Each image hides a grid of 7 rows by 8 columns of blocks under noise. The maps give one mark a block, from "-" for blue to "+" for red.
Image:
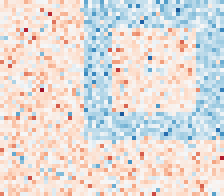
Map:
+ + + - - - - -
+ + + - + + + -
+ + + - + + + -
+ + + - + + + -
+ + + - - - - -
+ + + + + + + +
+ + + + + + + +
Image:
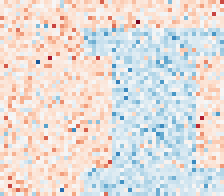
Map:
+ + + + + + + +
+ + + - - - - -
+ + + + - - - +
+ + + + - - - +
+ + + + - - - +
+ + + + - - - +
+ + + - - - - -
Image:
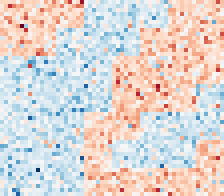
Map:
+ + + - - - + +
+ + - - - + + +
- - - - + + + +
- - - - + + + -
- - - + + - - -
- - - + - - - +
- - - + + + + +
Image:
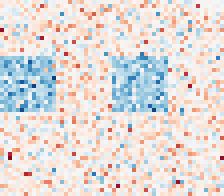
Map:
+ + + + + + + +
+ + + + + + + +
- - + + - - + +
- - + + - - + +
+ + + + + + + +
+ + + + + + + +
+ + + + + + + +
